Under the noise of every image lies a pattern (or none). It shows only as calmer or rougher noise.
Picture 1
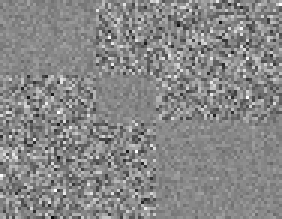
blocks along the diagonal
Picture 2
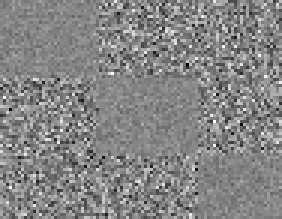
blocks along the diagonal
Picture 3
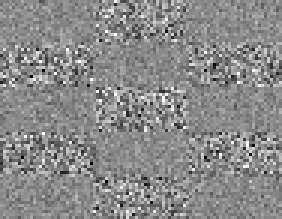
a checkerboard
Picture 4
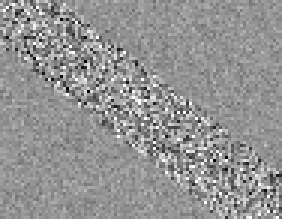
a diagonal band
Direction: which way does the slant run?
top left to bottom right
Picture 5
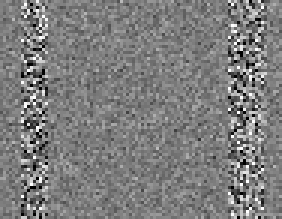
bands of columns
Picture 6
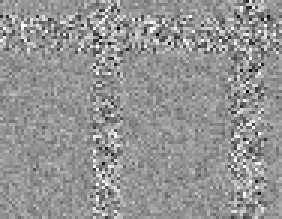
bands of rows crossing bands of columns
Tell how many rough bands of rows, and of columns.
1 and 2
